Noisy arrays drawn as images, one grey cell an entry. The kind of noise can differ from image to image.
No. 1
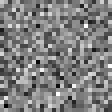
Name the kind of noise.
independent entries
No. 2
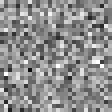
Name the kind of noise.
low rank plus noise
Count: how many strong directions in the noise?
five to eight
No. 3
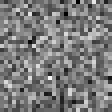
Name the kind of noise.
independent entries
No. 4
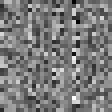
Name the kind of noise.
columns of uneven size
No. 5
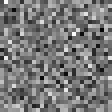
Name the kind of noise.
independent entries
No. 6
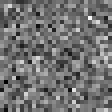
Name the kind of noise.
independent entries
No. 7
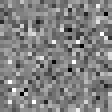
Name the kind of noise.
heavy tails
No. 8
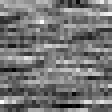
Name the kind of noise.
streaked along the rows
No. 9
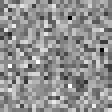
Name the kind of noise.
independent entries
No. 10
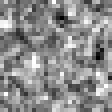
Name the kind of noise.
blotchy
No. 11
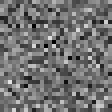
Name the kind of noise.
independent entries
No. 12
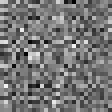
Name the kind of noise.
low rank plus noise
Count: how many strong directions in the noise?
one
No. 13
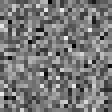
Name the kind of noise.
independent entries
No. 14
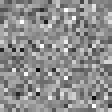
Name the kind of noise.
low rank plus noise
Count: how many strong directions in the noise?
five to eight
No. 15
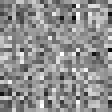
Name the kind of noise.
low rank plus noise
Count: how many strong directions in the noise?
one
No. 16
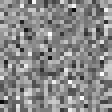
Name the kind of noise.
low rank plus noise
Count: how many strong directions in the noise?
five to eight
